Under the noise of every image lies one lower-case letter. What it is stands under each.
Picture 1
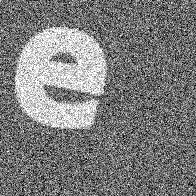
e
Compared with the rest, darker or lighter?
lighter
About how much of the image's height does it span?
half
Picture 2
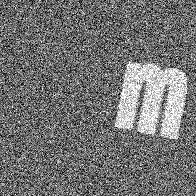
m
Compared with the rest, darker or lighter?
lighter
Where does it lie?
middle right
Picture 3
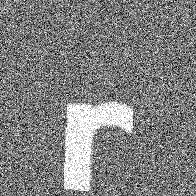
r
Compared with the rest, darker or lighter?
lighter
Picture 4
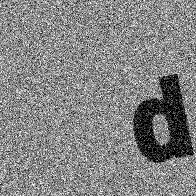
d
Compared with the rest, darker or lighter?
darker
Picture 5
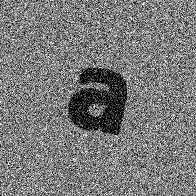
a
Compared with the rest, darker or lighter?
darker
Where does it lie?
centre
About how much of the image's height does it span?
a third
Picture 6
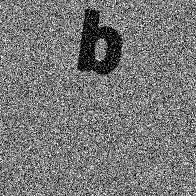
b
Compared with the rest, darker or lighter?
darker
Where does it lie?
top middle
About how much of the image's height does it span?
a third
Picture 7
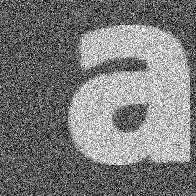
a
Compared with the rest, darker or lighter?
lighter
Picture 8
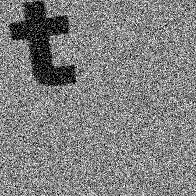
t
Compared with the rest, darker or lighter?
darker
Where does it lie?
top left
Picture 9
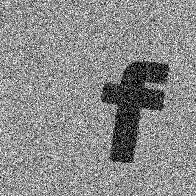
f
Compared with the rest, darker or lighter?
darker
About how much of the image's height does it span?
half
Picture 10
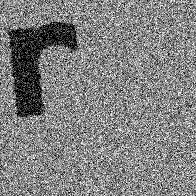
r
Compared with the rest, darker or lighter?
darker
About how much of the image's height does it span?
half
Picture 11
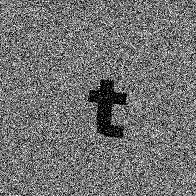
t
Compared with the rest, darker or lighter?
darker
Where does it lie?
centre
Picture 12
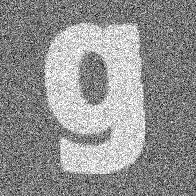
g
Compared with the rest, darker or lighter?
lighter
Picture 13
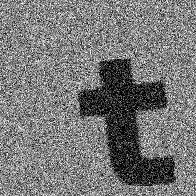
t
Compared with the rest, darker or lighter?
darker
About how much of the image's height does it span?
two thirds
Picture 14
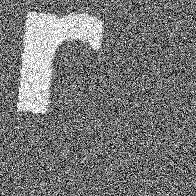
r
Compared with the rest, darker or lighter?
lighter
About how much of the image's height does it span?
half
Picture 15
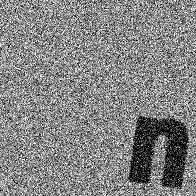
n
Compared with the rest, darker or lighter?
darker
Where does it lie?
bottom right
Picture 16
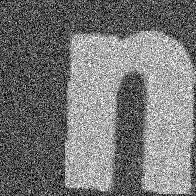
n
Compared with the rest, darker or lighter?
lighter
